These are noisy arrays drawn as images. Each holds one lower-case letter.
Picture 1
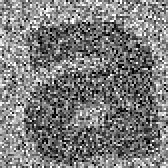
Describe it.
dark a
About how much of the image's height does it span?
nearly all
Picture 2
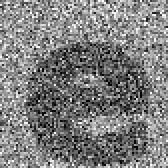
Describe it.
dark e
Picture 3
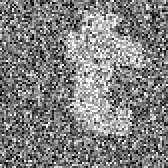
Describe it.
light t
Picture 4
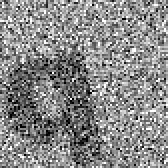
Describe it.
dark q
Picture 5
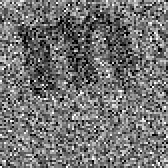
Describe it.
dark m
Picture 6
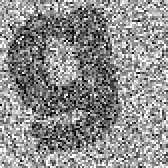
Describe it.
dark g
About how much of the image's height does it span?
nearly all
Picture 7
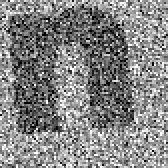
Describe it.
dark n
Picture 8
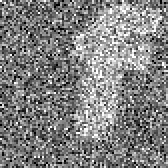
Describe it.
light f
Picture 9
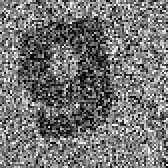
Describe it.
dark g
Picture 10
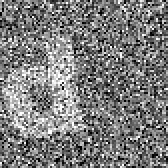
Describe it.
light d
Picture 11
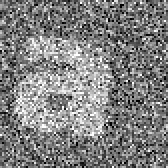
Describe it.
light a
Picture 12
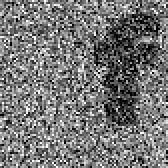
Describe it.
dark f
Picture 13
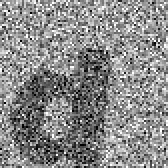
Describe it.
dark d
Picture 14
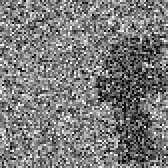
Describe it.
dark f
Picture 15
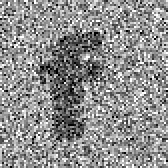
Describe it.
dark f
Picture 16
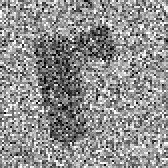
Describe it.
dark r
